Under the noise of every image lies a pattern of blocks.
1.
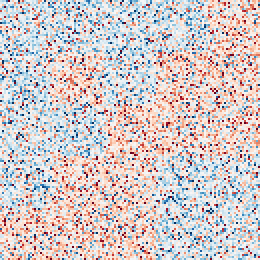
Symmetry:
mirrored about the diagonal from the top left
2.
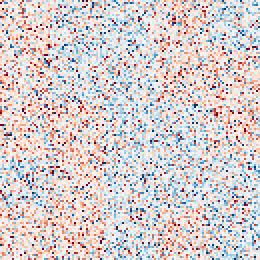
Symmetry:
no symmetry
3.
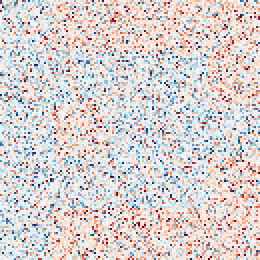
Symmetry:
top and bottom mirror each other
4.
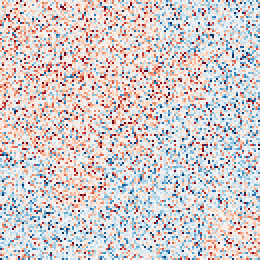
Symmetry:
mirrored about the diagonal from the top left
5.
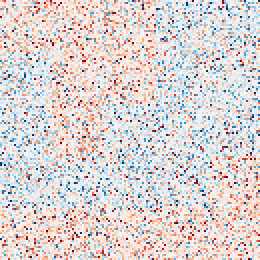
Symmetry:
no symmetry
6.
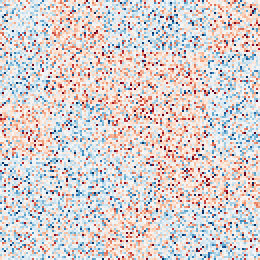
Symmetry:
mirrored about the diagonal from the bottom left
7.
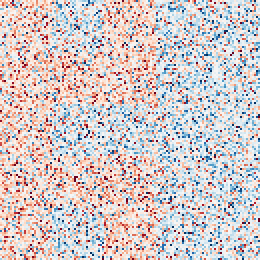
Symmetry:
top and bottom mirror each other
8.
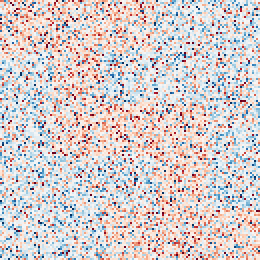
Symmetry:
the same after a half turn
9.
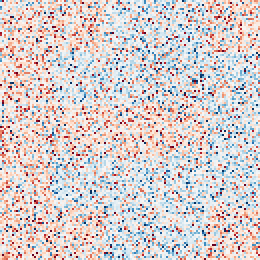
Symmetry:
top and bottom mirror each other
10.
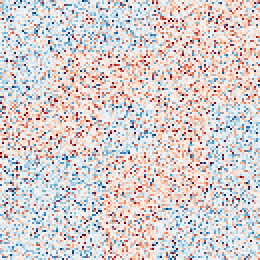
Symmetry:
mirrored about the diagonal from the bottom left
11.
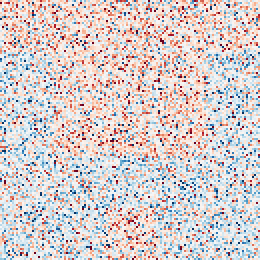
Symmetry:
left and right mirror each other
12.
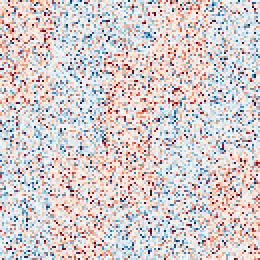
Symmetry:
the same after a half turn
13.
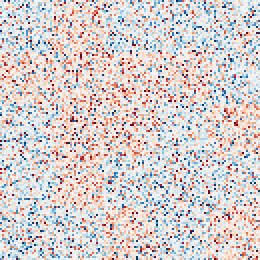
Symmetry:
mirrored about the diagonal from the top left
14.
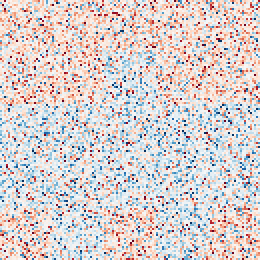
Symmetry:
left and right mirror each other
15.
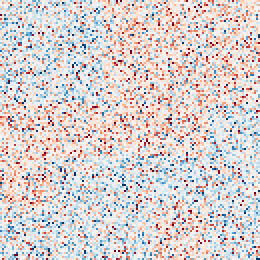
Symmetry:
no symmetry
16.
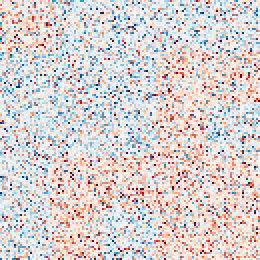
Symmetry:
mirrored about the diagonal from the top left
